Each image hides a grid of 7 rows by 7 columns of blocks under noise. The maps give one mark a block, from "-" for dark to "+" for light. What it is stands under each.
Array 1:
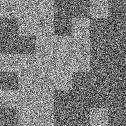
+++--+-
-++-+--
--+++--
+++++--
-+++---
+++----
-++--+-
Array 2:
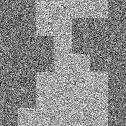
--++++-
--++---
---+---
---++--
--++++-
--++++-
-+++++-
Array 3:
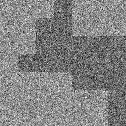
+++-+++
++--+++
++-----
+------
++++---
++++++-
++++++-
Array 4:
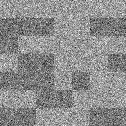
+++++++
---++--
-++++++
+--+++-
---+-++
++--+++
--+++--
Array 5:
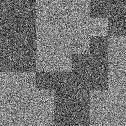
--+++--
--++++-
--+++-+
--++--+
++----+
+++--++
+++--++
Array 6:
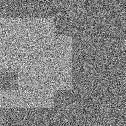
-------
+++----
++++---
++++---
-+++---
+++----
-------
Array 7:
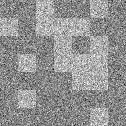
--+--+-
+-+++--
---+-+-
-+-+++-
----++-
-+-----
-----+-
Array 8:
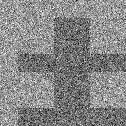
+++++++
+++--++
+++--++
+------
+++--++
+++--++
+------
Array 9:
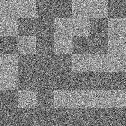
++--++-
+--++-+
-+-+--+
+---+++
+------
-+-++++
-------
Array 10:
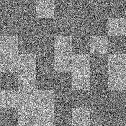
--+----
------+
+--+-+-
++-++-+
-+--+-+
+++----
-++-+--
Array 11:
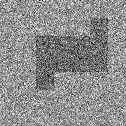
+++++++
+++++-+
++----+
++----+
++-++++
+++++++
+++++++
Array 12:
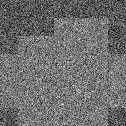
-------
---+++-
-+++++-
+++++++
+++++++
+++++++
-+++++-
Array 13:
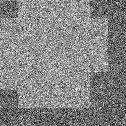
-++++--
++++++-
++++++-
++++++-
+++++--
-++++--
-------
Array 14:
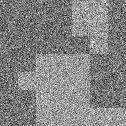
----++-
----++-
-----+-
--+++--
-++++--
--+++--
--+++++
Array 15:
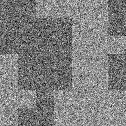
--++++-
----++-
----+++
+---++-
+---++-
++-++++
+--++++
